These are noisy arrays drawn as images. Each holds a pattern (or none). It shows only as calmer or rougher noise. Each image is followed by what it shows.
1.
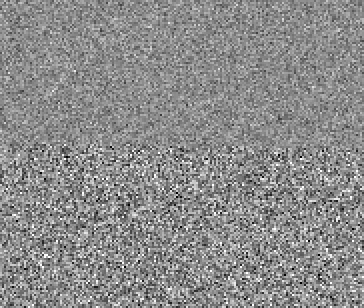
a sharp edge
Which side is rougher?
bottom
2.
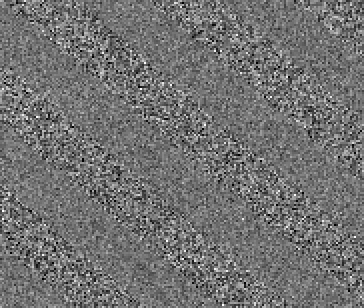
diagonal stripes
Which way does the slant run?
top left to bottom right
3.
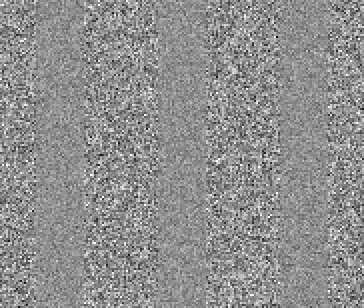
vertical stripes
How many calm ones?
3
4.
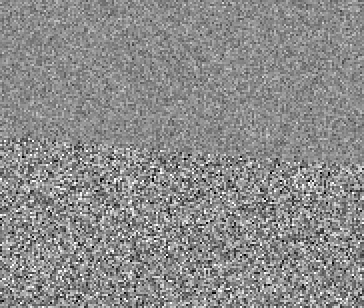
a sharp edge
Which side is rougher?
bottom
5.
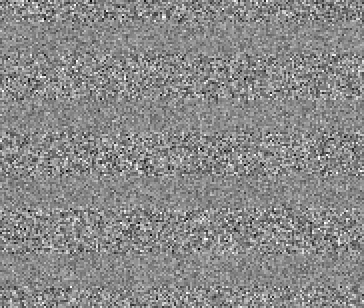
horizontal stripes
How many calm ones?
4
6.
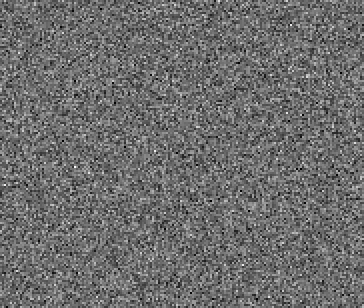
only noise
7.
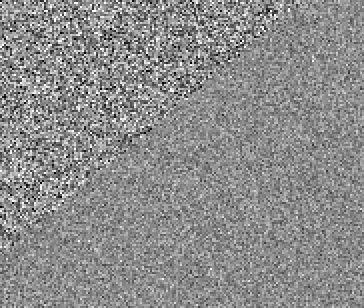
a sharp edge
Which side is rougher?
top left
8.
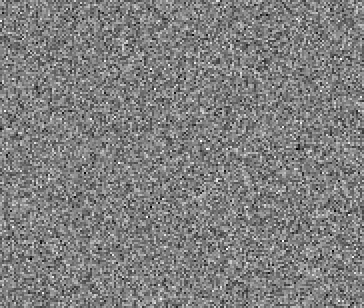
only noise
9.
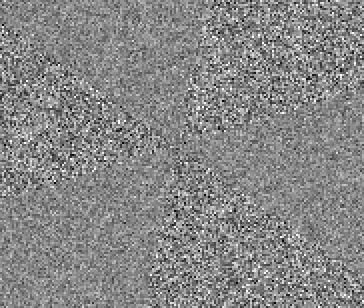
spokes from one point
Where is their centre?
centre
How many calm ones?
3
